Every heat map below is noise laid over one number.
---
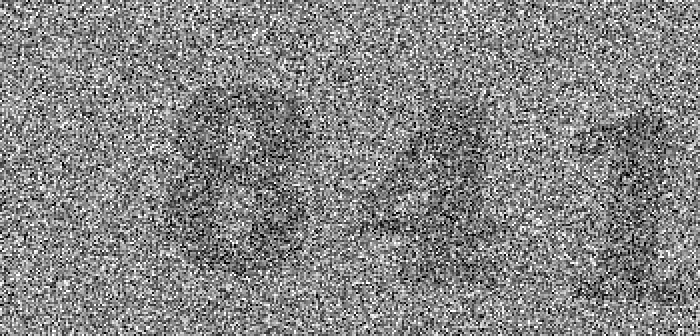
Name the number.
841
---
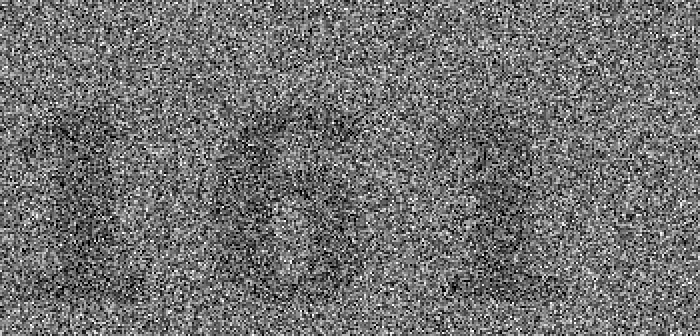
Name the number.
161
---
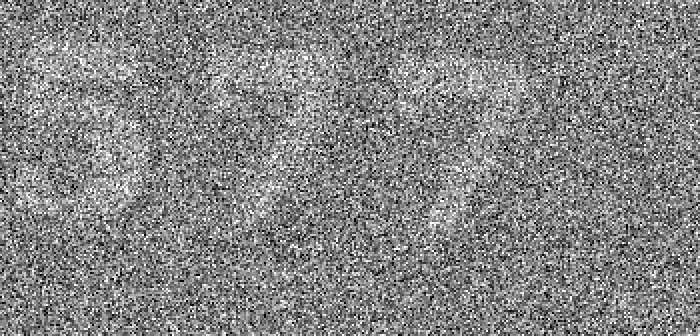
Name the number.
577
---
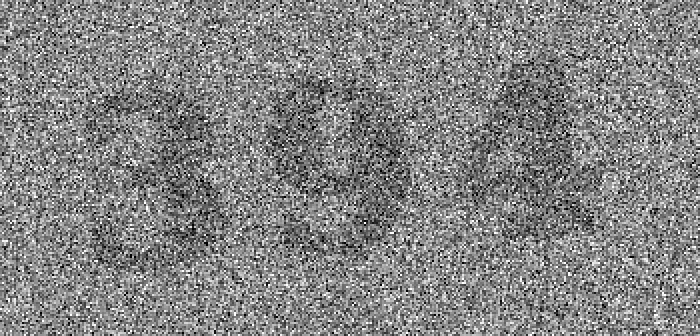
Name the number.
394
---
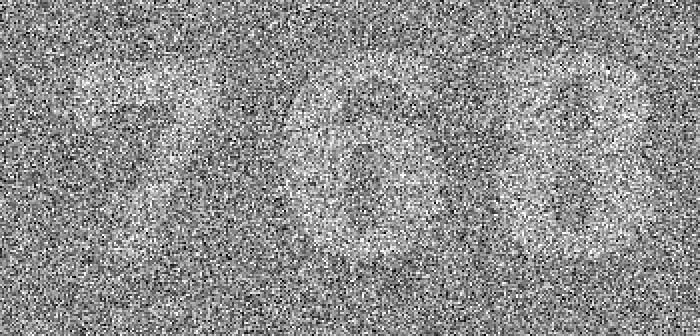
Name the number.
768
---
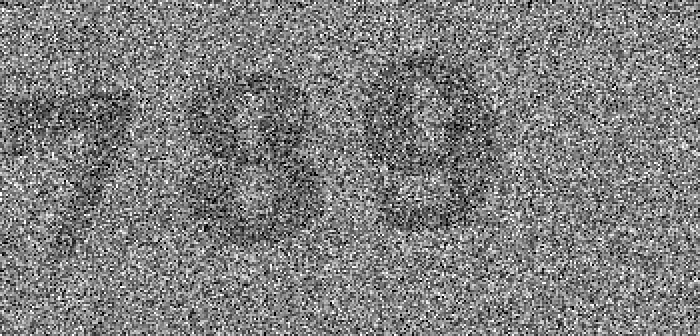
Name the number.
789
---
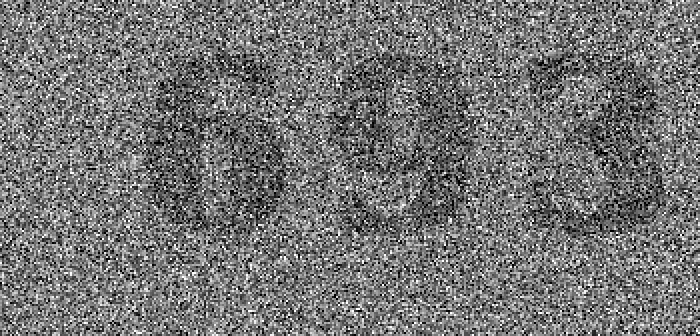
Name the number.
693
